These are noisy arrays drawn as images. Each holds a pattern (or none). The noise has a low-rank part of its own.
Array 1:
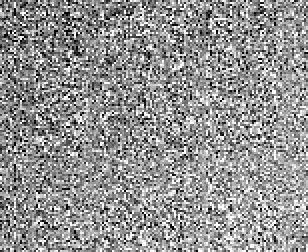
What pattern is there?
a smooth slope
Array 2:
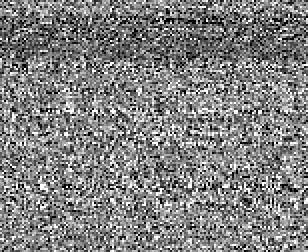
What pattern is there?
one horizontal stripe
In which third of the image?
top
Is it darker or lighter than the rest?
darker
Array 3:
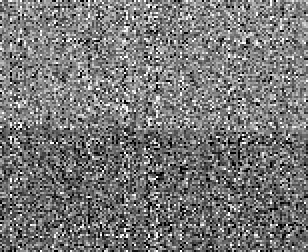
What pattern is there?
a sharp edge
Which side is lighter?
top
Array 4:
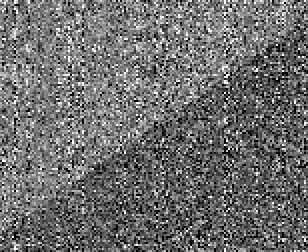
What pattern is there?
a sharp edge
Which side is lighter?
top left
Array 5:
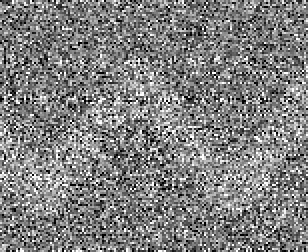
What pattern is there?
a wavy band
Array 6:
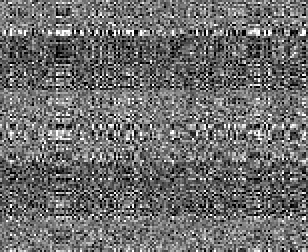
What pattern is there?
horizontal stripes
